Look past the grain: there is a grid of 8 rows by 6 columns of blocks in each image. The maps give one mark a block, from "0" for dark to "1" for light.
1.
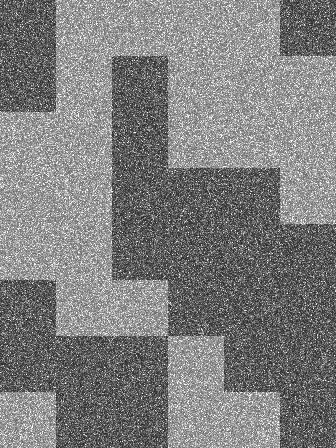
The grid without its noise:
0 1 1 1 1 0
0 1 0 1 1 1
1 1 0 1 1 1
1 1 0 0 0 1
1 1 0 0 0 0
0 1 1 0 0 0
0 0 0 1 0 0
1 0 0 1 1 0
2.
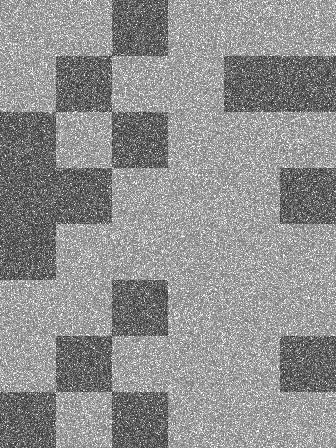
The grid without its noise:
1 1 0 1 1 1
1 0 1 1 0 0
0 1 0 1 1 1
0 0 1 1 1 0
0 1 1 1 1 1
1 1 0 1 1 1
1 0 1 1 1 0
0 1 0 1 1 1
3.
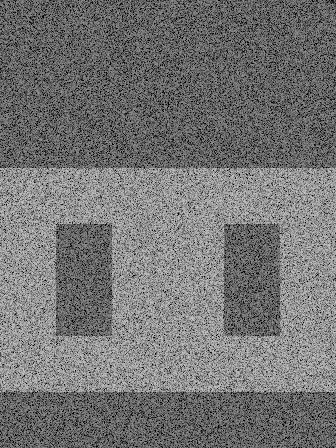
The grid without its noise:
0 0 0 0 0 0
0 0 0 0 0 0
0 0 0 0 0 0
1 1 1 1 1 1
1 0 1 1 0 1
1 0 1 1 0 1
1 1 1 1 1 1
0 0 0 0 0 0
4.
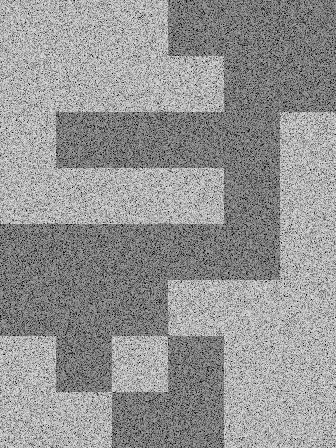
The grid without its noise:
1 1 1 0 0 0
1 1 1 1 0 0
1 0 0 0 0 1
1 1 1 1 0 1
0 0 0 0 0 1
0 0 0 1 1 1
1 0 1 0 1 1
1 1 0 0 1 1
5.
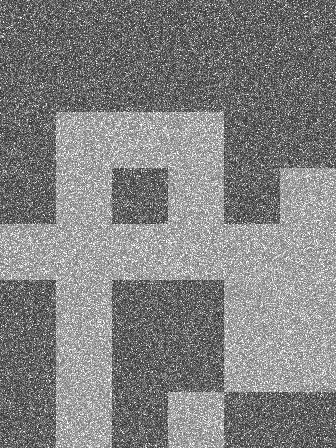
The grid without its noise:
0 0 0 0 0 0
0 0 0 0 0 0
0 1 1 1 0 0
0 1 0 1 0 1
1 1 1 1 1 1
0 1 0 0 1 1
0 1 0 0 1 1
0 1 0 1 0 0
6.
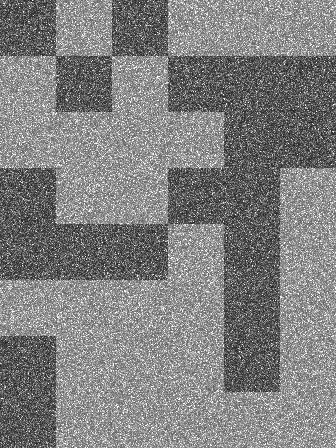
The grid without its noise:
0 1 0 1 1 1
1 0 1 0 0 0
1 1 1 1 0 0
0 1 1 0 0 1
0 0 0 1 0 1
1 1 1 1 0 1
0 1 1 1 0 1
0 1 1 1 1 1
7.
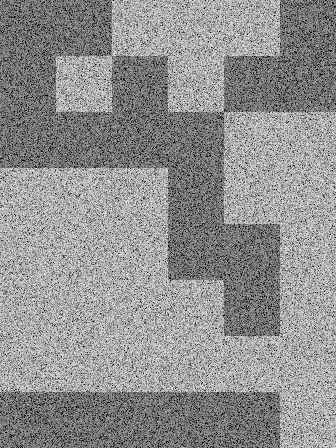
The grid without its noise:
0 0 1 1 1 0
0 1 0 1 0 0
0 0 0 0 1 1
1 1 1 0 1 1
1 1 1 0 0 1
1 1 1 1 0 1
1 1 1 1 1 1
0 0 0 0 0 1
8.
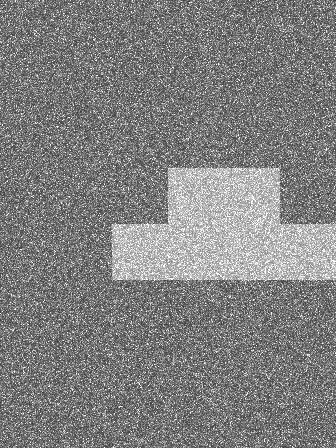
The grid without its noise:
0 0 0 0 0 0
0 0 0 0 0 0
0 0 0 0 0 0
0 0 0 1 1 0
0 0 1 1 1 1
0 0 0 0 0 0
0 0 0 0 0 0
0 0 0 0 0 0
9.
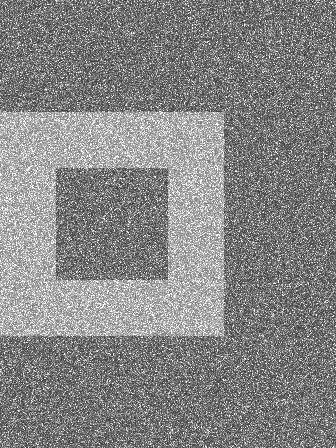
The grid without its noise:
0 0 0 0 0 0
0 0 0 0 0 0
1 1 1 1 0 0
1 0 0 1 0 0
1 0 0 1 0 0
1 1 1 1 0 0
0 0 0 0 0 0
0 0 0 0 0 0
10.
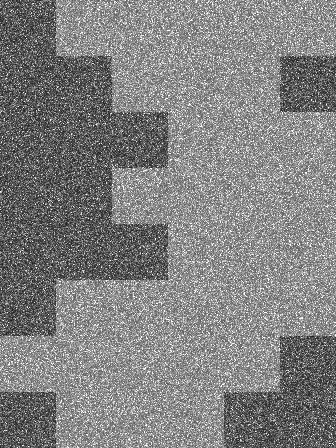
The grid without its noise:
0 1 1 1 1 1
0 0 1 1 1 0
0 0 0 1 1 1
0 0 1 1 1 1
0 0 0 1 1 1
0 1 1 1 1 1
1 1 1 1 1 0
0 1 1 1 0 0
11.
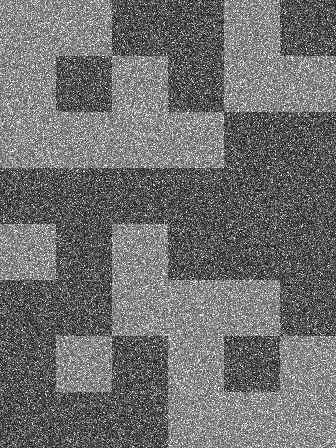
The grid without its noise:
1 1 0 0 1 0
1 0 1 0 1 1
1 1 1 1 0 0
0 0 0 0 0 0
1 0 1 0 0 0
0 0 1 1 1 0
0 1 0 1 0 1
0 0 0 1 1 1
